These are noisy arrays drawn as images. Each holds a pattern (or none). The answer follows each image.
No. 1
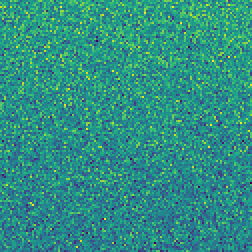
a smooth slope
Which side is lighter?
top
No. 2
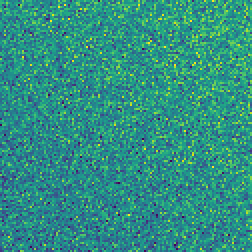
a smooth slope
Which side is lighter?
top right
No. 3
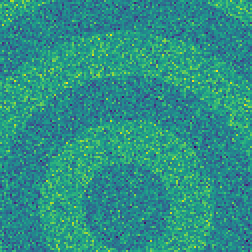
rings round one point
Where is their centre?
bottom middle
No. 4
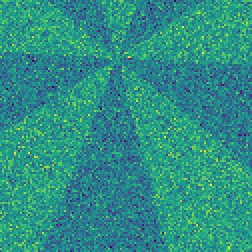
spokes from one point
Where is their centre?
top middle
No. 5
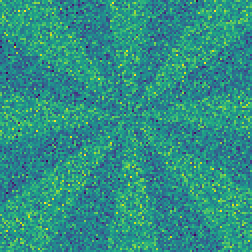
spokes from one point
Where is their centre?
centre
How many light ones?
8
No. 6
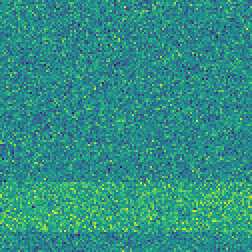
one horizontal stripe
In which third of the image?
bottom
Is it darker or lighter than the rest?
lighter
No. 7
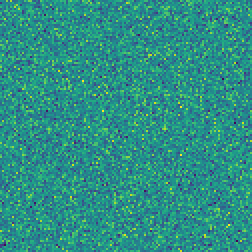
only noise
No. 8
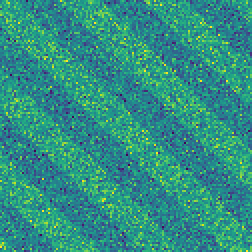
diagonal stripes
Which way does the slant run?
top left to bottom right
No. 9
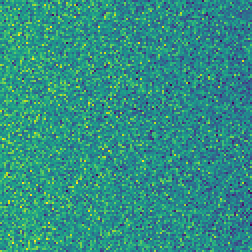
a smooth slope
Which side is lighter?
left
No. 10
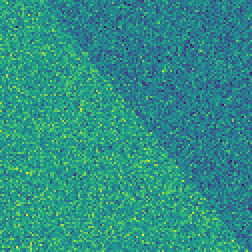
a sharp edge
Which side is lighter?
bottom left
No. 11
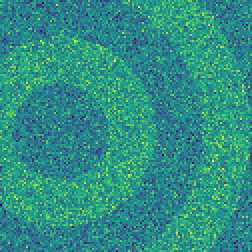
rings round one point
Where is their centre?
middle left
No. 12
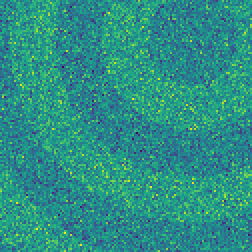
rings round one point
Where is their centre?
top right
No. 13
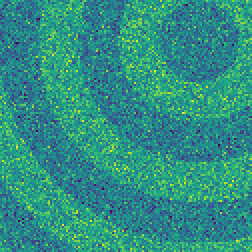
rings round one point
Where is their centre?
top right
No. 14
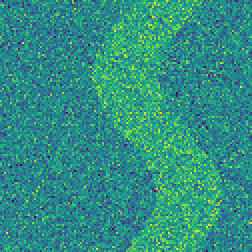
a wavy band
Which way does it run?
top to bottom
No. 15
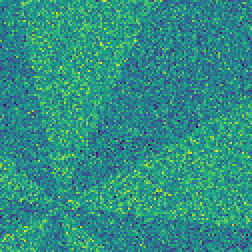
spokes from one point
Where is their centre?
bottom left
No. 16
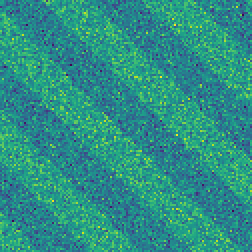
diagonal stripes
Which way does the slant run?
top left to bottom right
